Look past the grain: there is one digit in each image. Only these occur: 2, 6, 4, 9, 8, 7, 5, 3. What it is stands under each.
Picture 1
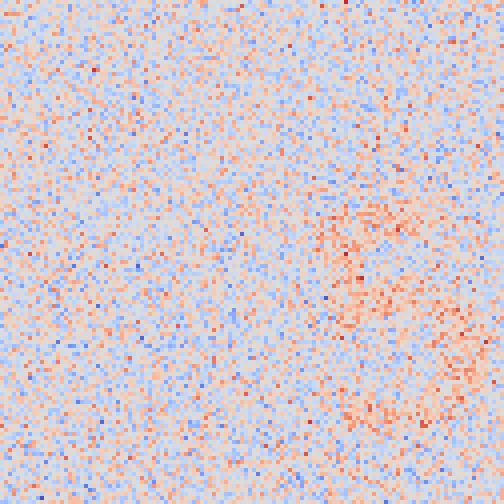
5
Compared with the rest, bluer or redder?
redder
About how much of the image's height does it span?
half
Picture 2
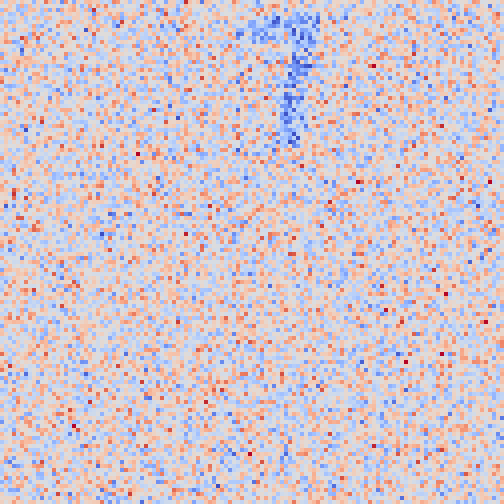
7
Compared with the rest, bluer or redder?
bluer
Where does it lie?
top middle
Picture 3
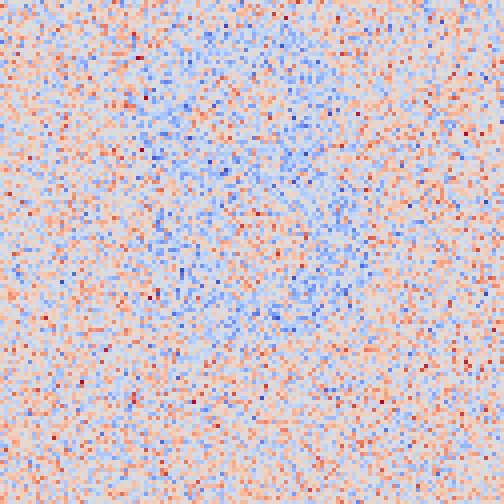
8
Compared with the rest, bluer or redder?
bluer
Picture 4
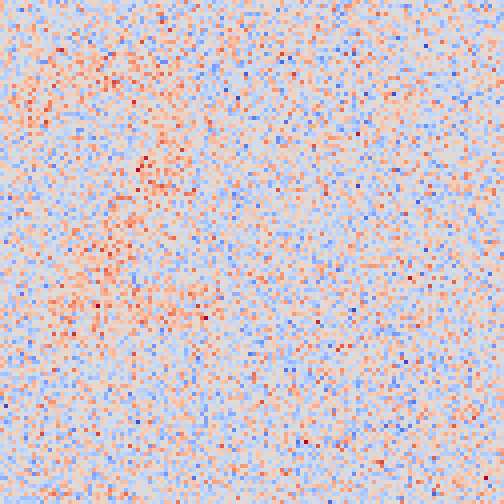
2
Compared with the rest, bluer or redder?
redder
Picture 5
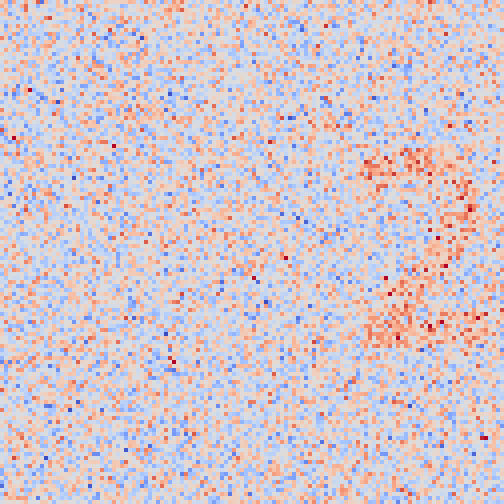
2
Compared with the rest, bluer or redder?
redder
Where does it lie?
middle right
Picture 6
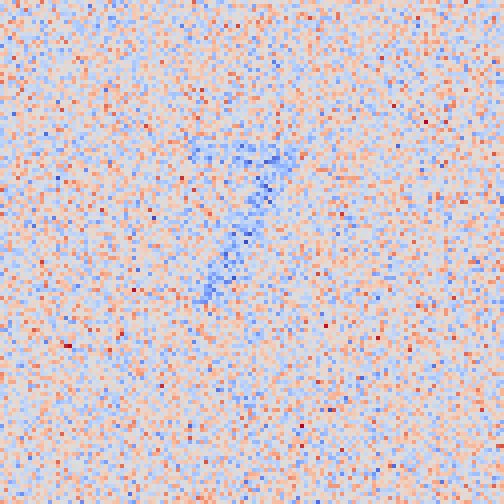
7
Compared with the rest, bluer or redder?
bluer
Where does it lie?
centre
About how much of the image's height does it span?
a third
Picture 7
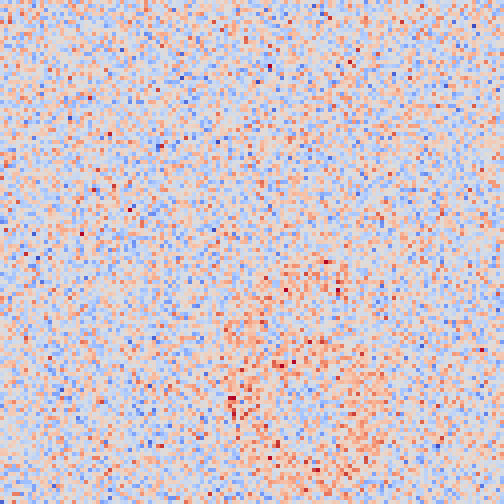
6
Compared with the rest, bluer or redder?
redder
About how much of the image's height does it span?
half
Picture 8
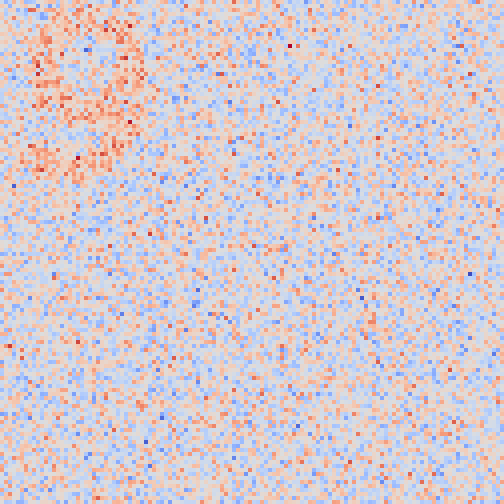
9
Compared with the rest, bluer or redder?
redder
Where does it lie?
top left
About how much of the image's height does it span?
a third
